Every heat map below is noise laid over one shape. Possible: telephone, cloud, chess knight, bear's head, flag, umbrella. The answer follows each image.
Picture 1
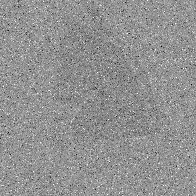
chess knight
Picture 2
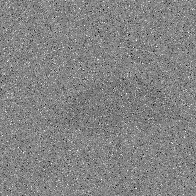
umbrella
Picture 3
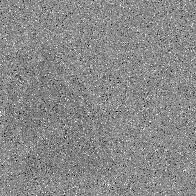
chess knight
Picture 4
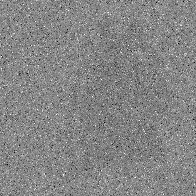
chess knight
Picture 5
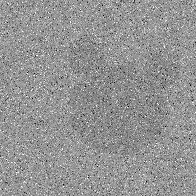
bear's head
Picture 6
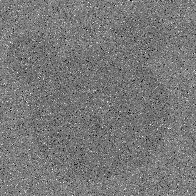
bear's head
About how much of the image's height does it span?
nearly all
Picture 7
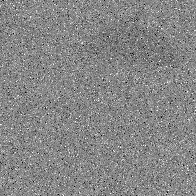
umbrella
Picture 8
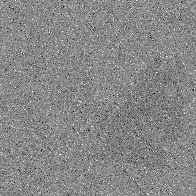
chess knight
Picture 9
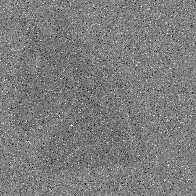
chess knight
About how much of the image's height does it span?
nearly all
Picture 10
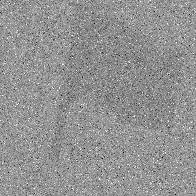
flag
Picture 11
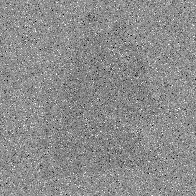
chess knight
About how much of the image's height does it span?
nearly all
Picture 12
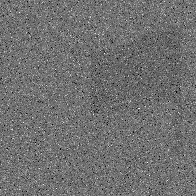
flag
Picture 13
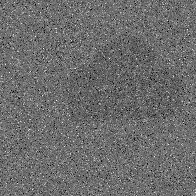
cloud
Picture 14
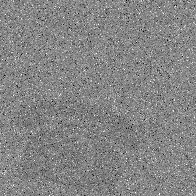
telephone
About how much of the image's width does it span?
two thirds
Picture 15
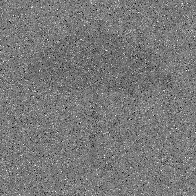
umbrella
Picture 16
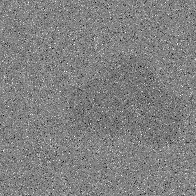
cloud
